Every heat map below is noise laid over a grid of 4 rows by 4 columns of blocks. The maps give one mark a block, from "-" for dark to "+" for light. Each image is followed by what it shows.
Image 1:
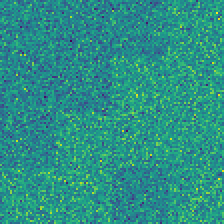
---+
--++
-+++
++-+
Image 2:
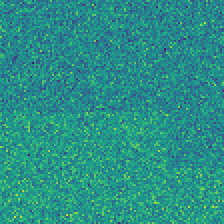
----
----
+++-
++++
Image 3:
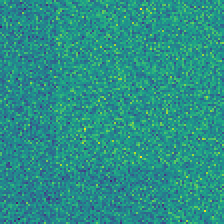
-+++
-+++
-+++
---+
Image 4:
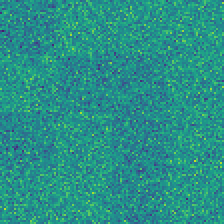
-+++
+--+
-+-+
++-+
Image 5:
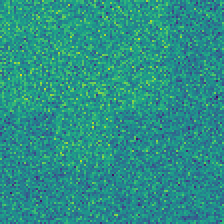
+++-
+++-
-+--
----
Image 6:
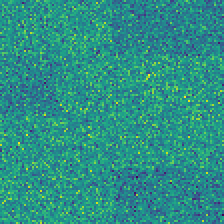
++--
-+++
++++
++--
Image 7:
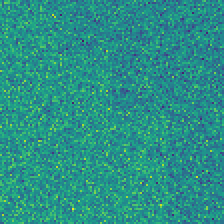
+---
++--
+++-
+++-
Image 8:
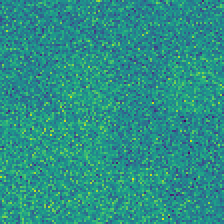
----
-+-+
++--
+++-
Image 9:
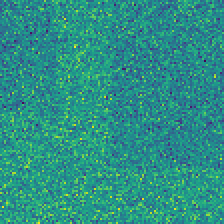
-+--
-+--
++--
++++
